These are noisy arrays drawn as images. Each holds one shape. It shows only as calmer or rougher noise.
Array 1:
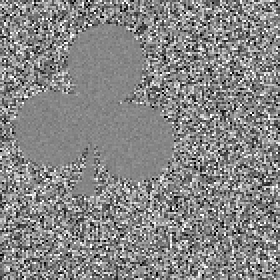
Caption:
calm club
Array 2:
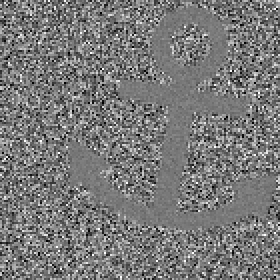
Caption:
calm anchor
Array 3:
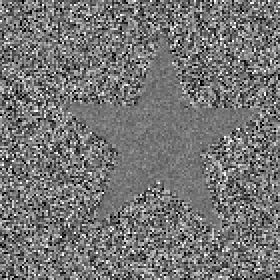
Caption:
calm star
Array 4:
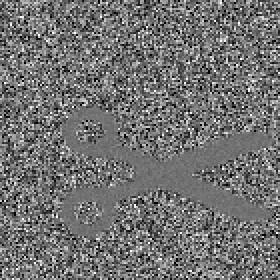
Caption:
calm pair of scissors
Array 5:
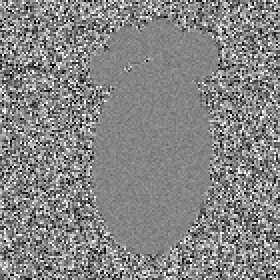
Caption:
calm footprint
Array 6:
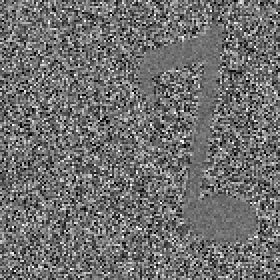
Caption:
calm musical note
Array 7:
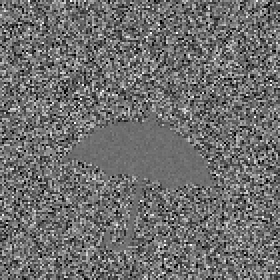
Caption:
calm umbrella
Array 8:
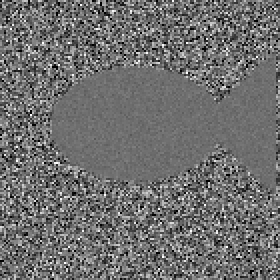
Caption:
calm fish
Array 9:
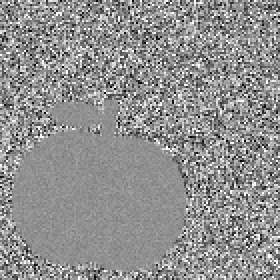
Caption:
calm apple
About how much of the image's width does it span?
two thirds
